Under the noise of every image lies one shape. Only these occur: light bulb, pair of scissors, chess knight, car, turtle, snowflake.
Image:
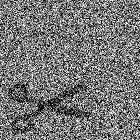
pair of scissors
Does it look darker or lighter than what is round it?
darker
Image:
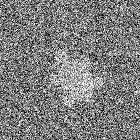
turtle
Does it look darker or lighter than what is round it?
lighter
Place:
centre
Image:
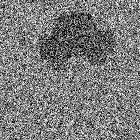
car
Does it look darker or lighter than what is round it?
darker
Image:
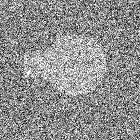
light bulb
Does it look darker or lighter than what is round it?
lighter
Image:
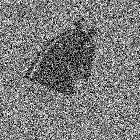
chess knight
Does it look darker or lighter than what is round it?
darker
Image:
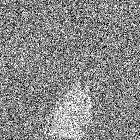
chess knight
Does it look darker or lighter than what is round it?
lighter
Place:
bottom middle
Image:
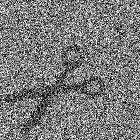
pair of scissors
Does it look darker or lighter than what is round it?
darker
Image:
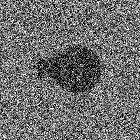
light bulb
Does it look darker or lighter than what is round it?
darker
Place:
centre
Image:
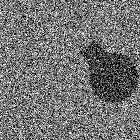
light bulb
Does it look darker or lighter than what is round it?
darker
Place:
middle right
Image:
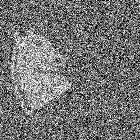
chess knight
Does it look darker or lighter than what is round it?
lighter
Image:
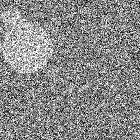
light bulb
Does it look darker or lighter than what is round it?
lighter
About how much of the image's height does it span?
half
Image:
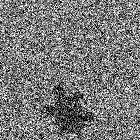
turtle
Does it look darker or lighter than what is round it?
darker
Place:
bottom middle
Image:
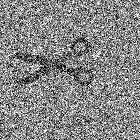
pair of scissors
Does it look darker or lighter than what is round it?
darker
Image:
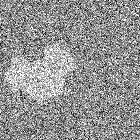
car
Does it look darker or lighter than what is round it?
lighter
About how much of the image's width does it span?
half
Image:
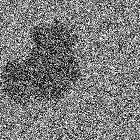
car
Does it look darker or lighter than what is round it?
darker
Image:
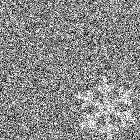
snowflake
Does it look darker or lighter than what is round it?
lighter
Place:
bottom right
